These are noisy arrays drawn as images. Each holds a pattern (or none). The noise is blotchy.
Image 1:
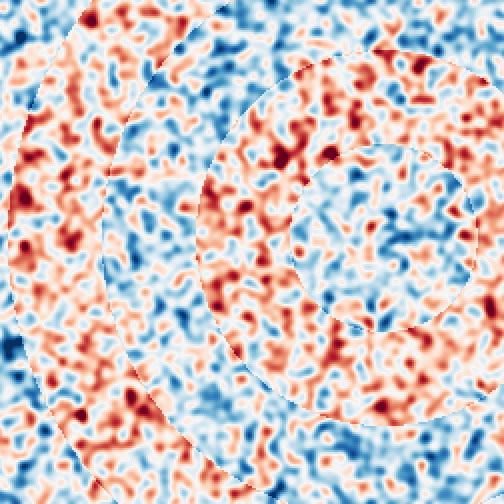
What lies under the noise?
rings round one point
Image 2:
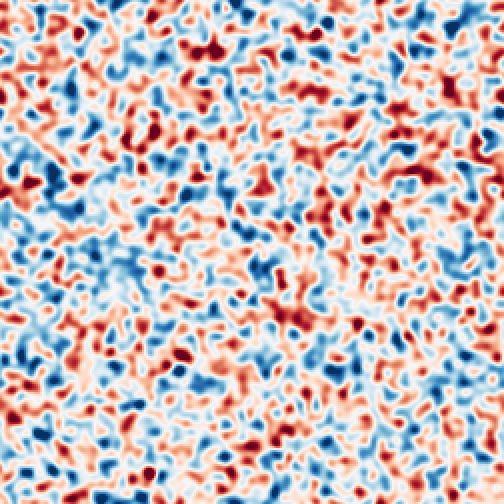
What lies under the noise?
only noise
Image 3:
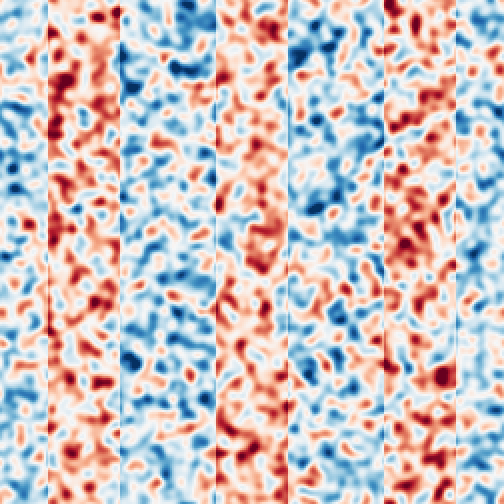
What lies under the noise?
vertical stripes
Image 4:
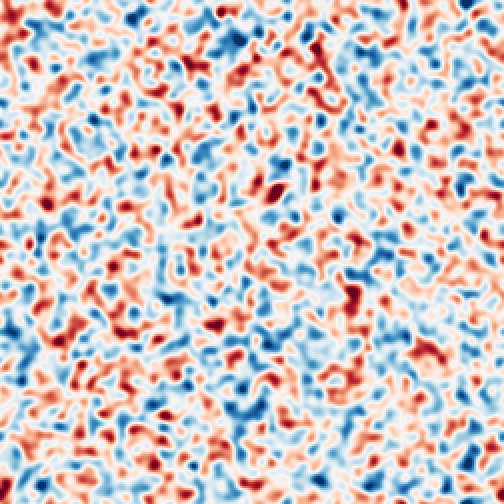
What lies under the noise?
only noise
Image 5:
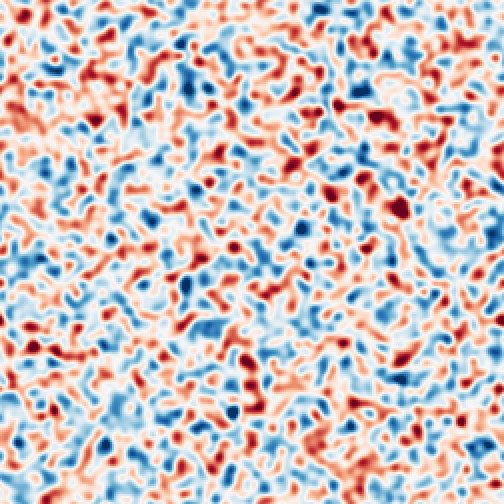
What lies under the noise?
only noise
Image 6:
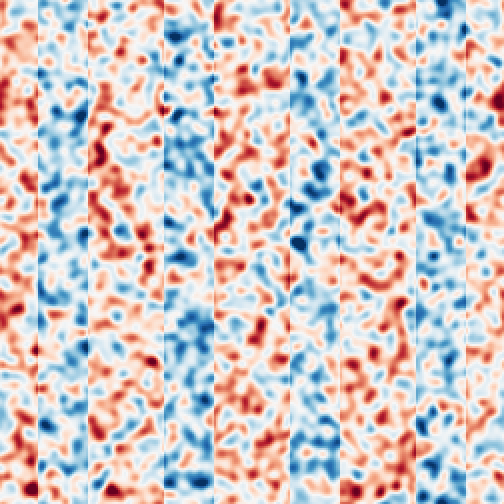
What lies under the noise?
vertical stripes
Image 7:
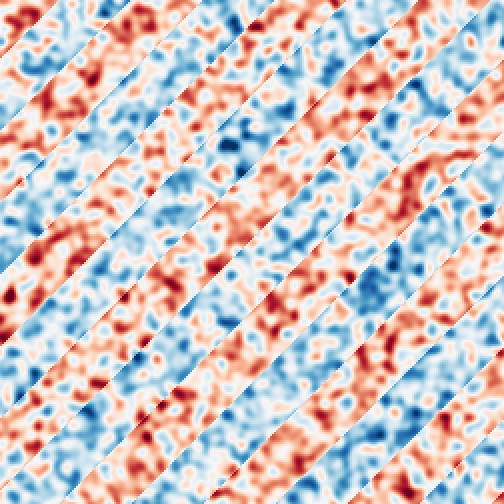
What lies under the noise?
diagonal stripes
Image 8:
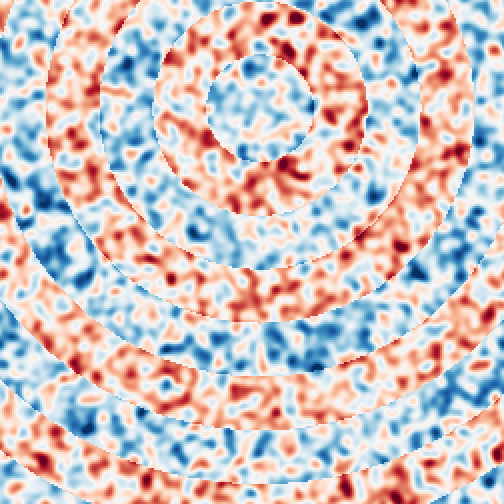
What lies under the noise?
rings round one point
